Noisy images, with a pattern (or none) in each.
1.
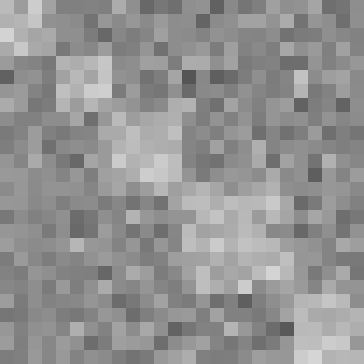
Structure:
blocks along the diagonal
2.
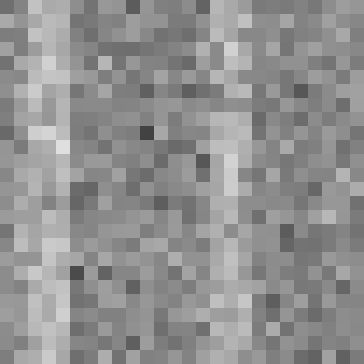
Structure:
bands of columns
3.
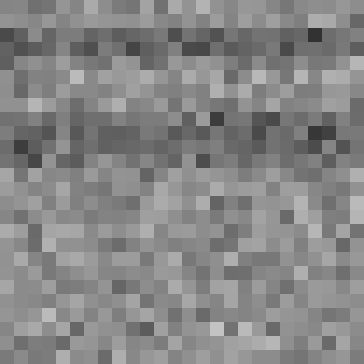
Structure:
bands of rows
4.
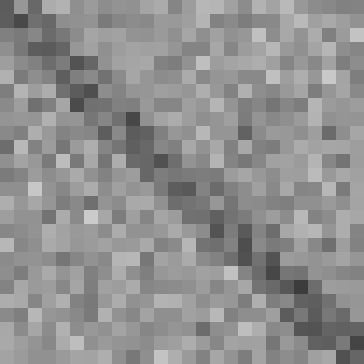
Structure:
a diagonal band
